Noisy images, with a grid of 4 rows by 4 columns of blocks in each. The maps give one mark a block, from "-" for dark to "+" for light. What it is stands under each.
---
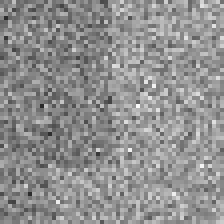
- - + +
- - + +
- - + +
- + + +
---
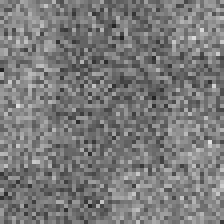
+ - - +
+ - - -
+ - - +
- - + +
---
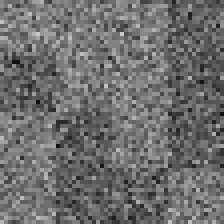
+ + + -
- + + -
+ - + -
+ - - +
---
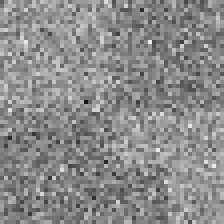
+ + - -
+ + - -
- - + +
- - - +
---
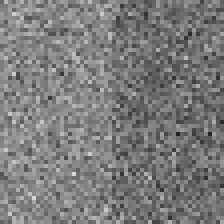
+ + - -
+ + - -
+ + - -
+ + - -
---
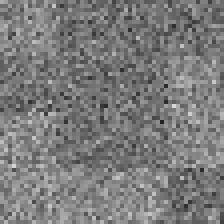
+ - - -
- - - +
+ - - +
+ + + -
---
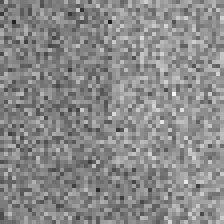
- - + +
- - + +
- - + +
- - - +
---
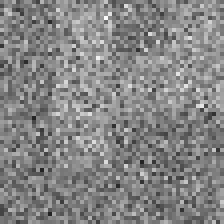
- + - +
- + + +
- + - -
- - - -
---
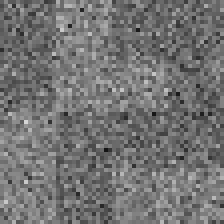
- + - -
- + + -
+ - - -
+ - + +
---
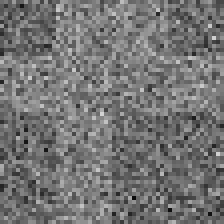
- + + -
+ + + +
- + - -
- + - -
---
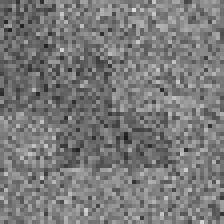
- + + +
- - + +
+ - - +
+ + + +
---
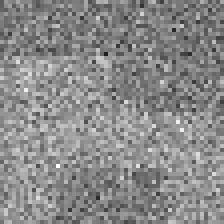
- - - -
+ + - -
+ + + +
+ - - +
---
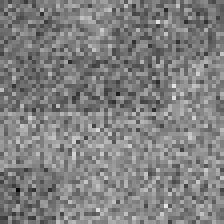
- + - -
- - - +
+ + + +
- + + +
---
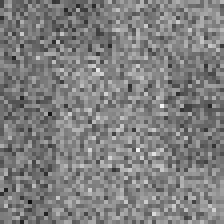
- - + +
- + + -
- + + -
- + + +
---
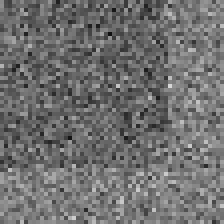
- - - +
- - - +
- - - +
+ + + +
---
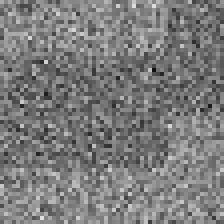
+ + + -
- - - -
- - - +
+ + + +
